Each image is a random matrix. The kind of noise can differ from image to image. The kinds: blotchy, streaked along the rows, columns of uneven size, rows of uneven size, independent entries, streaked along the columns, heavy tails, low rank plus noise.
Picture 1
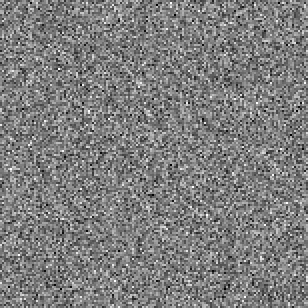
independent entries
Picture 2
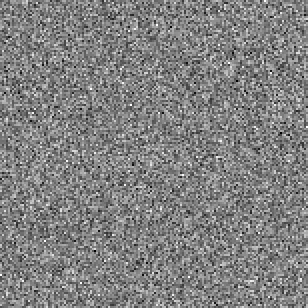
independent entries
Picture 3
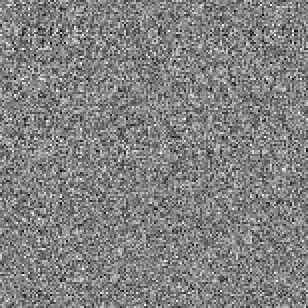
low rank plus noise
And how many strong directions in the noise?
two
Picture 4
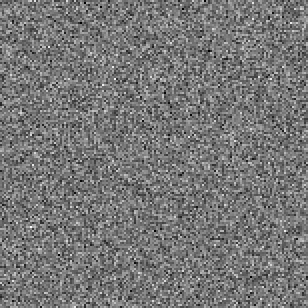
independent entries
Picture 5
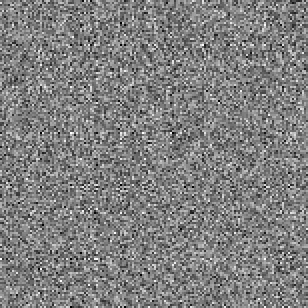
low rank plus noise
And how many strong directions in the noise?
one
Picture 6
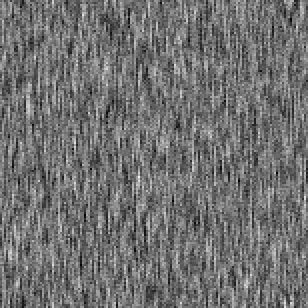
streaked along the columns
